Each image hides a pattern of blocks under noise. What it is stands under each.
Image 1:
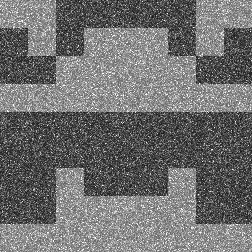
left and right mirror each other
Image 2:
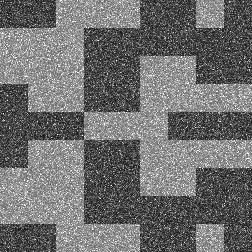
top and bottom mirror each other
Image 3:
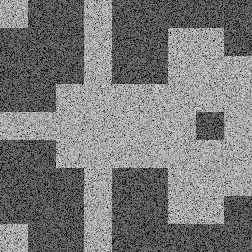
top and bottom mirror each other
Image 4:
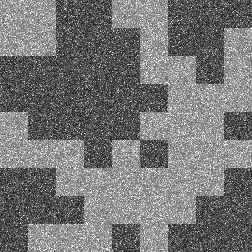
mirrored about the diagonal from the top left
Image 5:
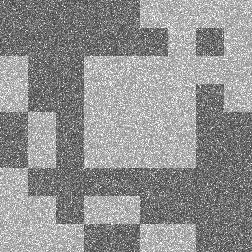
mirrored about the diagonal from the bottom left
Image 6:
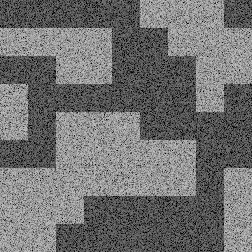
no symmetry
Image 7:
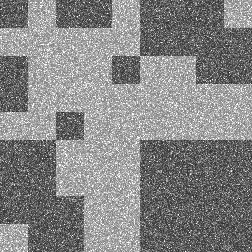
mirrored about the diagonal from the top left
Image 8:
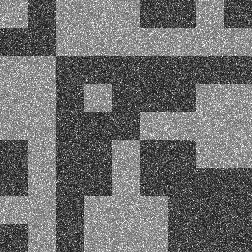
mirrored about the diagonal from the top left
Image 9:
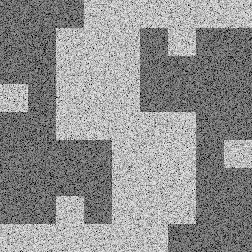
the same after a half turn
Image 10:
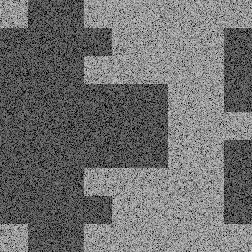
top and bottom mirror each other
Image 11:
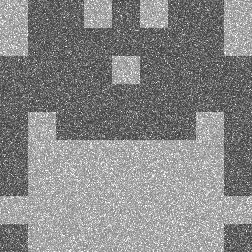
left and right mirror each other
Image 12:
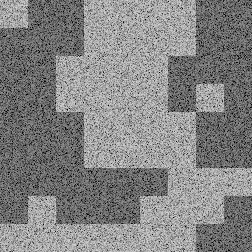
no symmetry
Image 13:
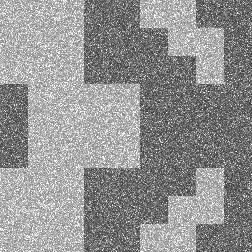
top and bottom mirror each other
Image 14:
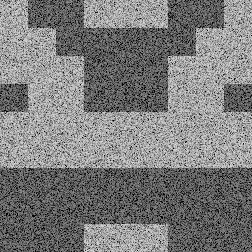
left and right mirror each other
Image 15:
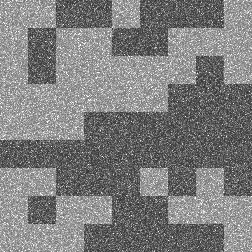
no symmetry
